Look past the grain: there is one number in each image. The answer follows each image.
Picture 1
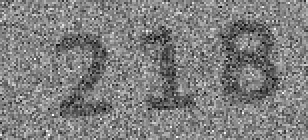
218
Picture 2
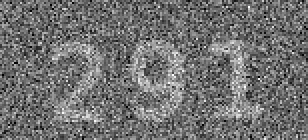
291
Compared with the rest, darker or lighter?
lighter
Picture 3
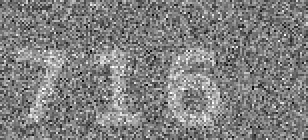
716
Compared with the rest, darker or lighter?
lighter
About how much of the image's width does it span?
two thirds
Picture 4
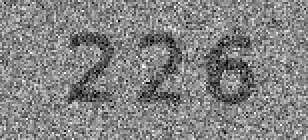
226
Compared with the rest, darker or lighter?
darker
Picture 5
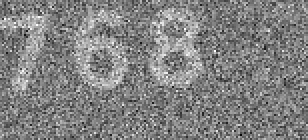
768
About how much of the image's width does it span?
two thirds
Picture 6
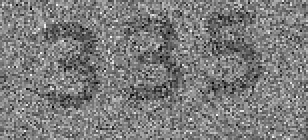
335
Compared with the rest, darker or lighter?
darker
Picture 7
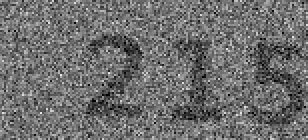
215
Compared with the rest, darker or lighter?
darker
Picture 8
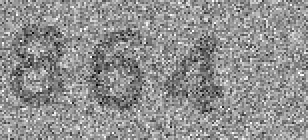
864
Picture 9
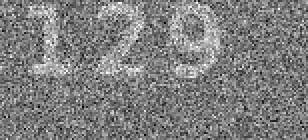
129
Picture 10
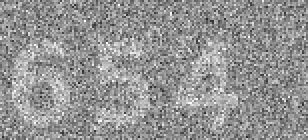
654
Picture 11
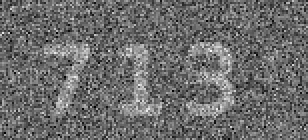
713
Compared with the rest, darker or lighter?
lighter
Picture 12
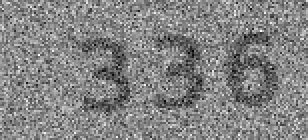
336
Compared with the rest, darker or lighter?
darker
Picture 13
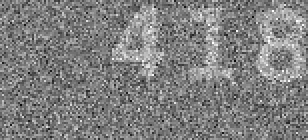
418
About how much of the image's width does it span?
two thirds
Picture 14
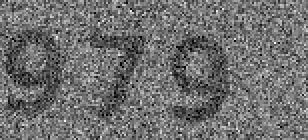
979
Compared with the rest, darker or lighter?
darker
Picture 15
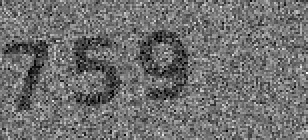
759
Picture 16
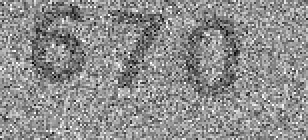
670
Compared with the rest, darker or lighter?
darker
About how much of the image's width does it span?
two thirds
